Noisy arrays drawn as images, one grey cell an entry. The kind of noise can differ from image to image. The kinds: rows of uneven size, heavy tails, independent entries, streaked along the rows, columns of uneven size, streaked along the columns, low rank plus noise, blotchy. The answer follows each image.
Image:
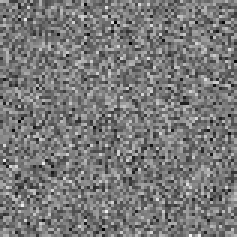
independent entries
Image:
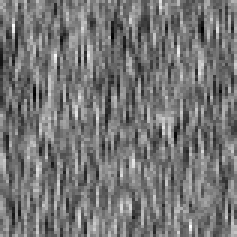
streaked along the columns
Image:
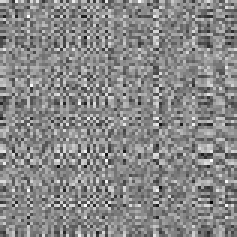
low rank plus noise
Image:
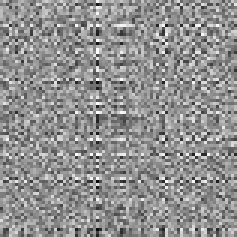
low rank plus noise
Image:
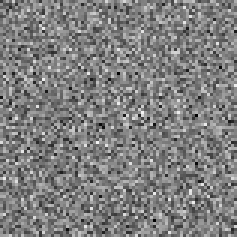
independent entries
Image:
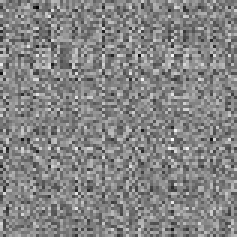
low rank plus noise
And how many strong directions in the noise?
three or four
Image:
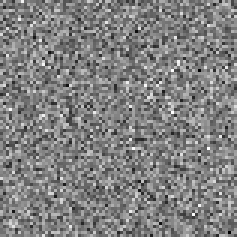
independent entries
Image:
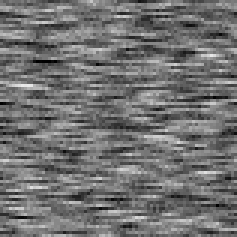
streaked along the rows
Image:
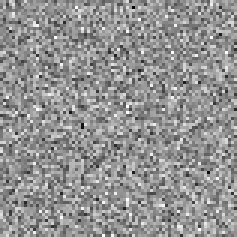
independent entries
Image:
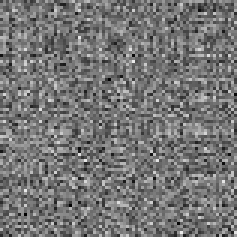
low rank plus noise
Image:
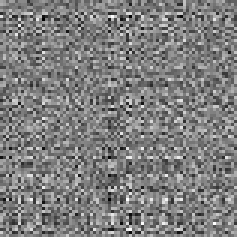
low rank plus noise
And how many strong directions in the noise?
two
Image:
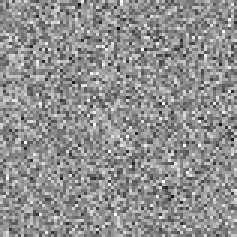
independent entries
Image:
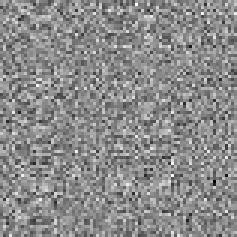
low rank plus noise
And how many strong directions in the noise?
five to eight
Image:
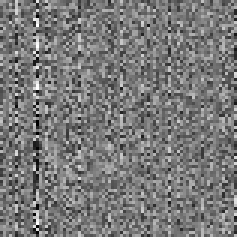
columns of uneven size
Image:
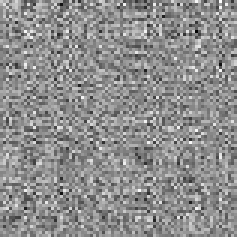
low rank plus noise
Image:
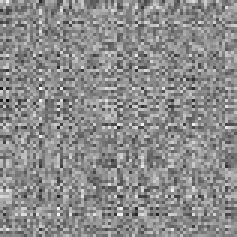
low rank plus noise
